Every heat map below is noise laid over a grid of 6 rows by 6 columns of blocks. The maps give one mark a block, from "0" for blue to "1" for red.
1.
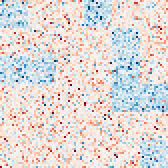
0 1 1 0 1 1
1 1 1 1 0 1
0 0 1 1 0 1
1 1 1 1 0 0
1 1 1 1 1 1
1 1 1 1 1 0
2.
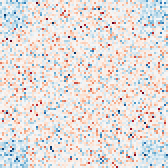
0 1 1 1 1 0
1 1 1 1 1 1
1 1 1 1 1 1
1 1 1 1 1 1
1 1 1 1 1 1
0 1 1 1 1 0
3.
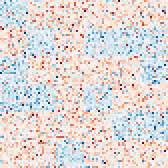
0 1 1 1 1 1
1 0 1 0 0 0
0 1 1 1 1 0
0 0 1 0 1 1
1 1 1 1 0 0
1 1 0 1 1 1
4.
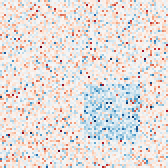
1 1 1 1 1 1
1 1 1 1 1 1
1 1 1 1 1 1
1 1 1 0 0 1
1 1 1 0 0 1
1 1 1 1 1 1
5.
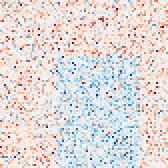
1 1 1 1 1 1
1 1 1 1 1 1
1 1 0 0 0 1
1 1 0 0 0 1
1 1 0 0 0 1
1 1 0 0 0 1
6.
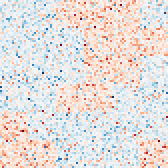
0 0 1 1 1 0
0 0 0 1 1 1
0 0 0 1 1 0
0 0 1 1 0 0
1 0 0 0 0 0
1 1 0 0 0 1
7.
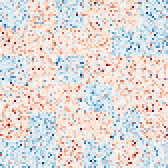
0 1 0 1 1 0
1 1 1 1 0 0
0 1 0 1 1 1
1 1 1 0 1 1
1 0 1 1 0 1
0 0 1 0 1 0
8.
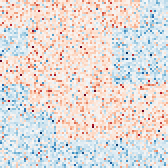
1 1 1 1 1 0
0 1 1 1 0 0
1 1 1 1 0 0
0 1 1 1 1 1
0 0 1 1 1 1
0 0 0 0 0 0
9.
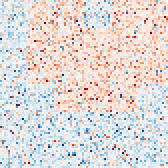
0 1 1 0 1 1
0 1 1 1 1 1
0 1 1 1 1 1
0 0 1 1 1 0
0 0 0 0 0 0
0 0 0 0 0 0
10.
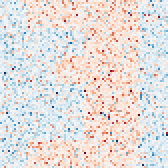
0 1 1 1 1 0
0 0 0 1 1 0
0 0 1 1 1 0
0 0 0 1 1 0
0 0 0 1 1 0
0 1 1 1 1 0
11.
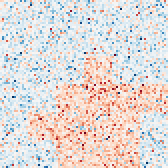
0 0 0 0 0 0
0 0 0 0 0 0
0 0 0 1 0 0
0 0 1 1 1 1
0 1 1 1 1 0
0 0 1 1 1 0
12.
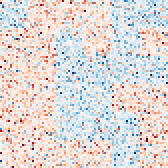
0 1 1 1 0 0
1 1 0 1 0 1
1 1 0 0 0 0
1 1 0 0 1 1
1 1 0 0 0 1
1 1 1 1 0 1
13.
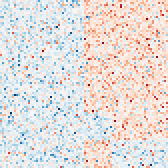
0 0 0 1 1 1
0 0 0 1 1 1
0 0 0 1 1 1
0 0 0 1 1 1
0 0 0 0 1 1
0 0 0 1 0 0
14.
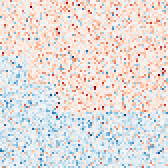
1 1 1 1 1 1
1 1 1 1 1 1
0 1 1 1 1 1
0 0 1 1 1 1
0 0 0 0 0 0
0 0 0 0 0 0
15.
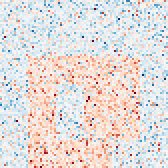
0 0 0 0 0 0
0 0 0 0 0 0
0 1 1 1 1 0
0 1 0 1 1 0
0 1 0 1 1 0
0 1 1 1 0 0
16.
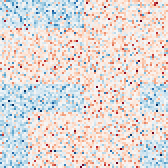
0 0 0 1 1 1
1 1 1 1 1 1
1 1 1 1 1 1
0 0 0 1 1 0
0 1 1 1 1 1
0 1 1 1 1 0
